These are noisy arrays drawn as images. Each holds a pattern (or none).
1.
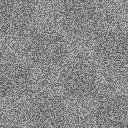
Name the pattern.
a checkerboard
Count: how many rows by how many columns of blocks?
4 by 4
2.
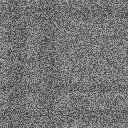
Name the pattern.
bands of rows crossing bands of columns
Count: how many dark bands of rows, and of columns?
3 and 2
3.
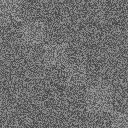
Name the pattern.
blocks along the diagonal
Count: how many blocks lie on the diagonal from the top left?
6
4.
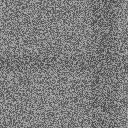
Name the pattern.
bands of rows crossing bands of columns
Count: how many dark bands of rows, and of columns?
1 and 1
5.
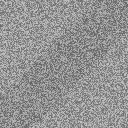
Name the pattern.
a diagonal band
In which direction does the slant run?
bottom left to top right
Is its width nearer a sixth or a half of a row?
a half
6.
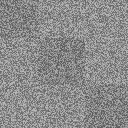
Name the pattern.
blocks along the diagonal
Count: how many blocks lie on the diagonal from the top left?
3
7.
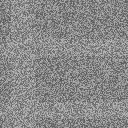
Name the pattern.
bands of rows crossing bands of columns
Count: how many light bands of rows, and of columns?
2 and 1
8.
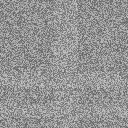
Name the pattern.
bands of rows crossing bands of columns
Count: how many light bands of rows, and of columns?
2 and 1
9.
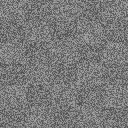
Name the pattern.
a checkerboard
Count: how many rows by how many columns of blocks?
6 by 5
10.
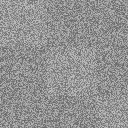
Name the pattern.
blocks along the diagonal
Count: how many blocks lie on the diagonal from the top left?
3
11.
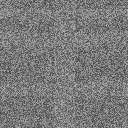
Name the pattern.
bands of rows crossing bands of columns
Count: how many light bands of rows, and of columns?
3 and 1
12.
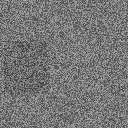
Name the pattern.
one block
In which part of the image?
middle left
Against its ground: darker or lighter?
darker
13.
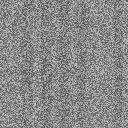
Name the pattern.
bands of columns
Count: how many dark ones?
5
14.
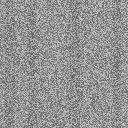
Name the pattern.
bands of columns
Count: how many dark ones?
4
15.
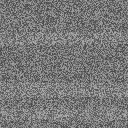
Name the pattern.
bands of rows
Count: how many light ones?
3
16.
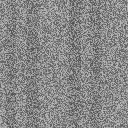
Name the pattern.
bands of columns
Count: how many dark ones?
4
